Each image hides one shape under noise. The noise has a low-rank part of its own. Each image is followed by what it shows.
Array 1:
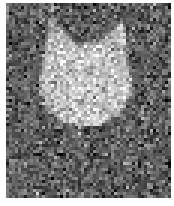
light cat's head
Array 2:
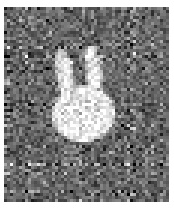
light rabbit's head
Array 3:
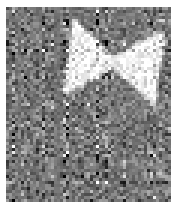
light bow tie
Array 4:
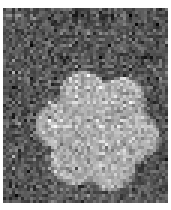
light flower
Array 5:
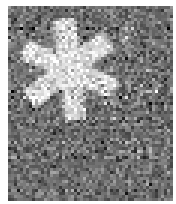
light asterisk
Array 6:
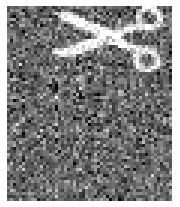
light pair of scissors
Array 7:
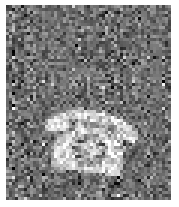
light telephone
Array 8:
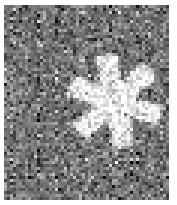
light asterisk
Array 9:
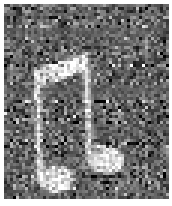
light pair of musical notes
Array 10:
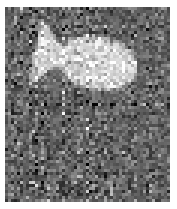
light fish
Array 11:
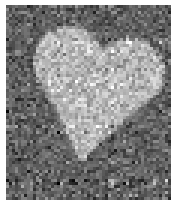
light heart
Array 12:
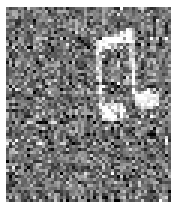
light pair of musical notes
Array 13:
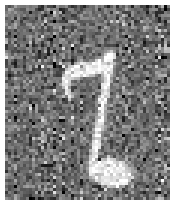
light musical note
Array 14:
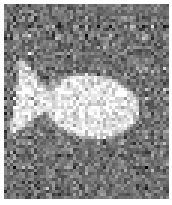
light fish
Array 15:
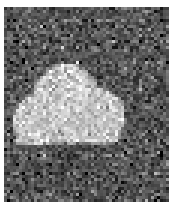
light cloud
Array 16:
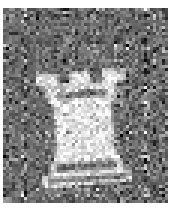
light chess rook
